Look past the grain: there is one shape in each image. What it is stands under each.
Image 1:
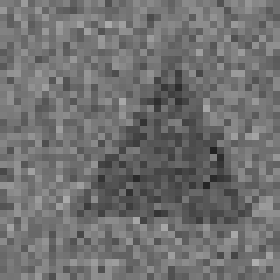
triangle
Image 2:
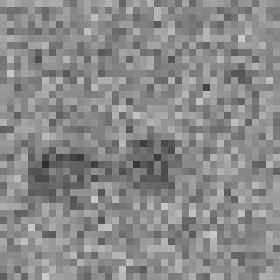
dumbbell
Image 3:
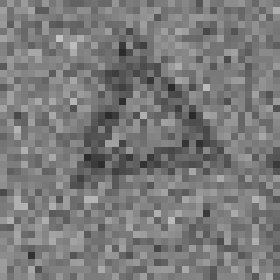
triangle frame
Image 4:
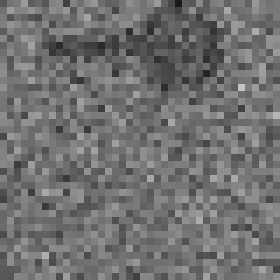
lollipop
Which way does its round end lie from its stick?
right
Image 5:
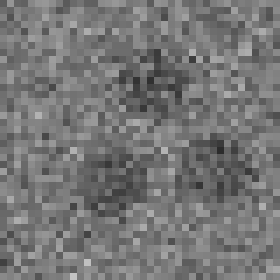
three dots
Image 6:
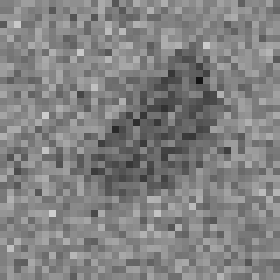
half disc
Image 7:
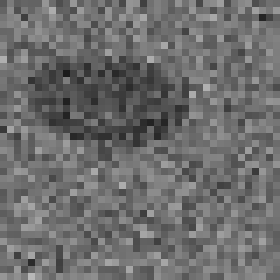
ellipse
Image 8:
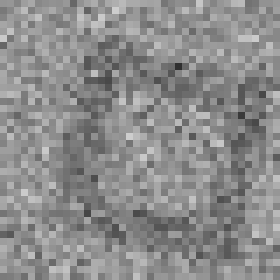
square frame
